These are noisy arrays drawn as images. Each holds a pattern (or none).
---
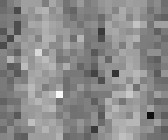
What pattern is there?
vertical stripes
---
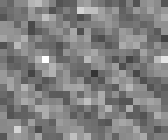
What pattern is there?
diagonal stripes
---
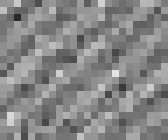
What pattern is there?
diagonal stripes
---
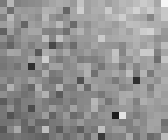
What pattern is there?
a smooth slope
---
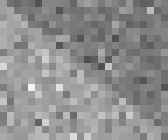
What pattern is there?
a sharp edge
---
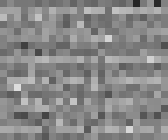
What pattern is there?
horizontal stripes
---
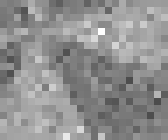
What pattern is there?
spokes from one point
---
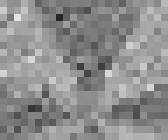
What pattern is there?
spokes from one point
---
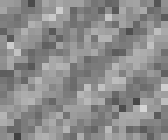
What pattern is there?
diagonal stripes
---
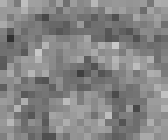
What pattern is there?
rings round one point
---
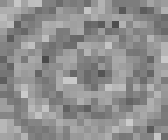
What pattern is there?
rings round one point
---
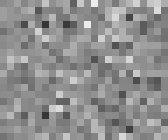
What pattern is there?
only noise
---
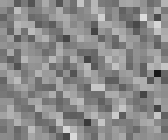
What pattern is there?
diagonal stripes
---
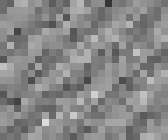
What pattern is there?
diagonal stripes
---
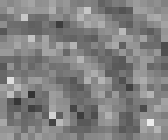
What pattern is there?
rings round one point
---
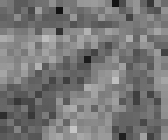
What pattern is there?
spokes from one point
